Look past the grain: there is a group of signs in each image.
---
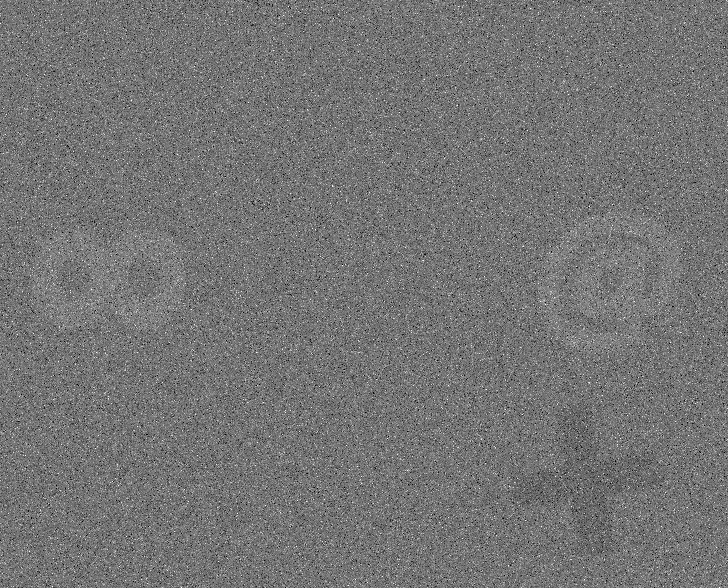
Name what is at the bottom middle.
nothing
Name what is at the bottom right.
plus sign
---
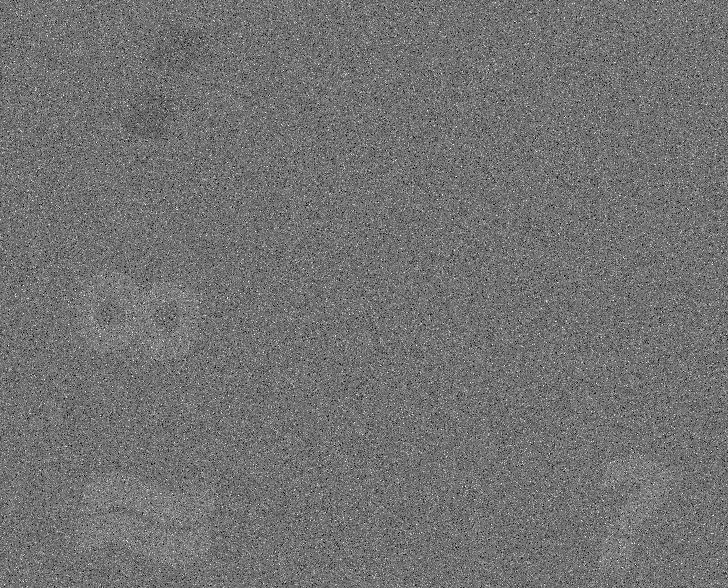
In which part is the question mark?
bottom right
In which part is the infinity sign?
middle left
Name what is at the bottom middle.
nothing
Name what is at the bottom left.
approximately sign
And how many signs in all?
4
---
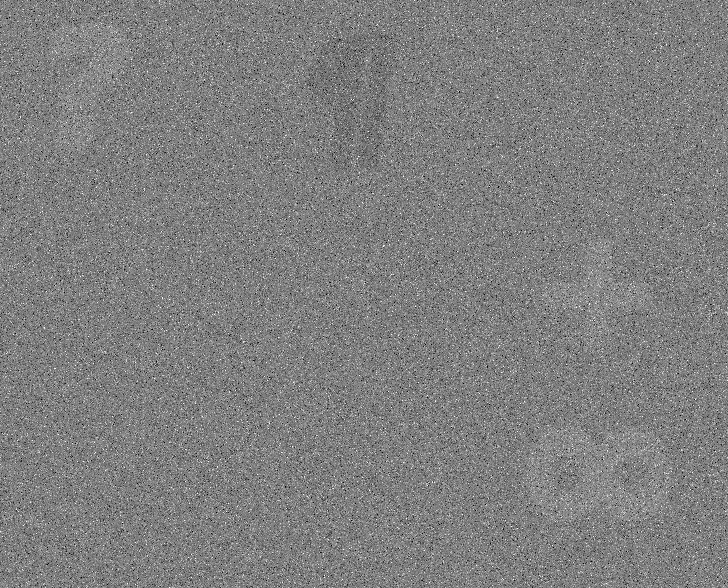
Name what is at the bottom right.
infinity sign
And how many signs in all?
4
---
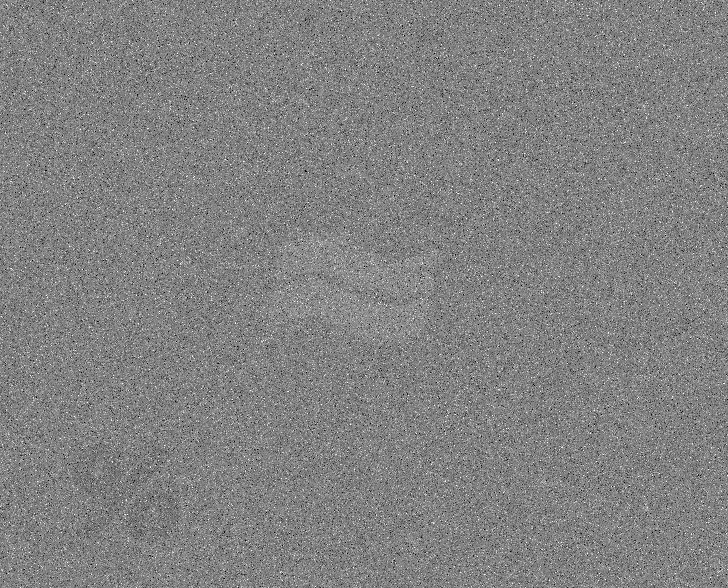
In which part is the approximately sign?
centre
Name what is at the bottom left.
percent sign
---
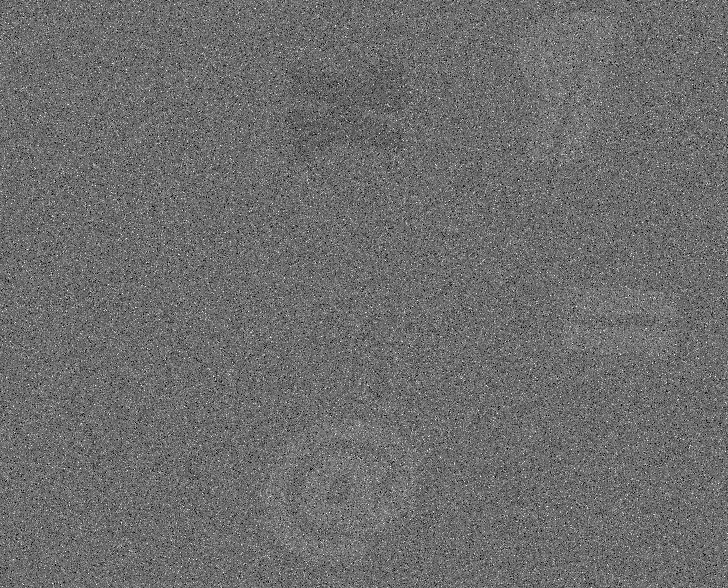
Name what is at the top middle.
not-equal sign
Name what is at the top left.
nothing
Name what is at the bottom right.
nothing
